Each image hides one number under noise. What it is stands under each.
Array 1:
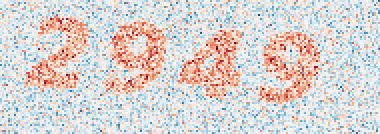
2949
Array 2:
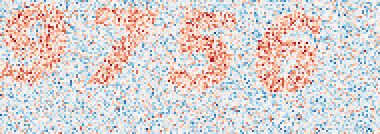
9756
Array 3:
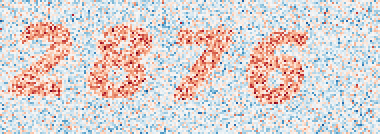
2876
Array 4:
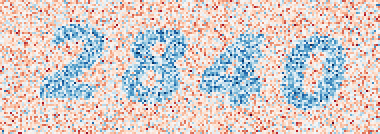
2840
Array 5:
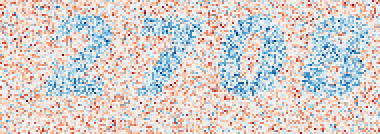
2708
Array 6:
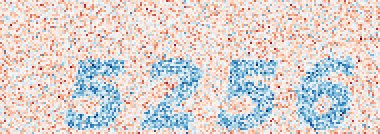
5256
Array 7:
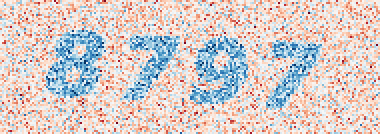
8797
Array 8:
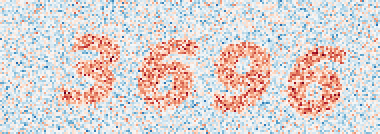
3696
